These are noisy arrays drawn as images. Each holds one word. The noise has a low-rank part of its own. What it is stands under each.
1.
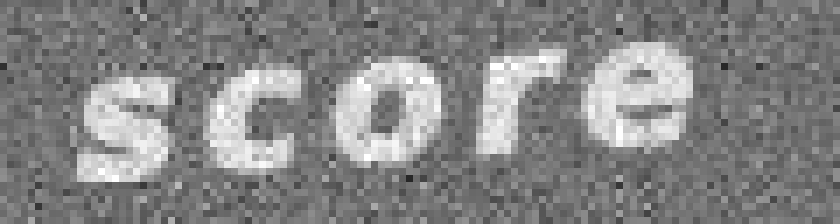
score
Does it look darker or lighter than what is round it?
lighter
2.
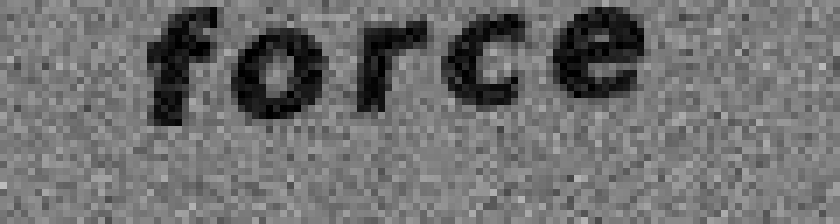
force
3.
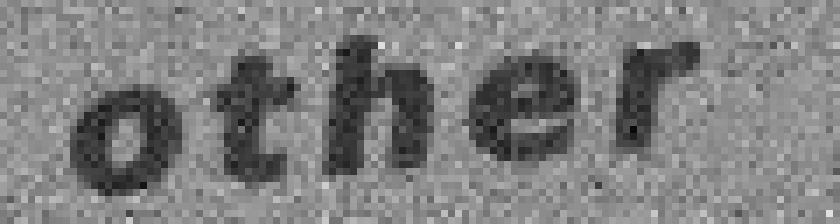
other
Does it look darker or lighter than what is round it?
darker
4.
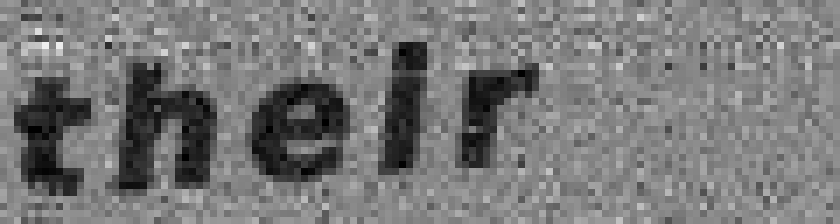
their
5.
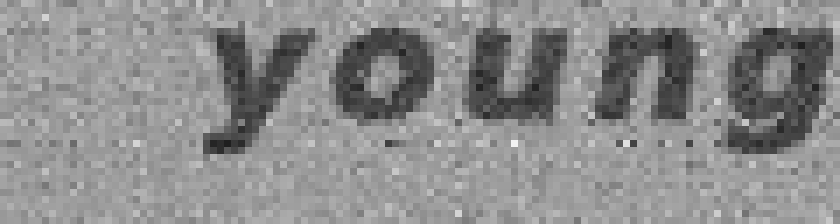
young
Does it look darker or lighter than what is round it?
darker
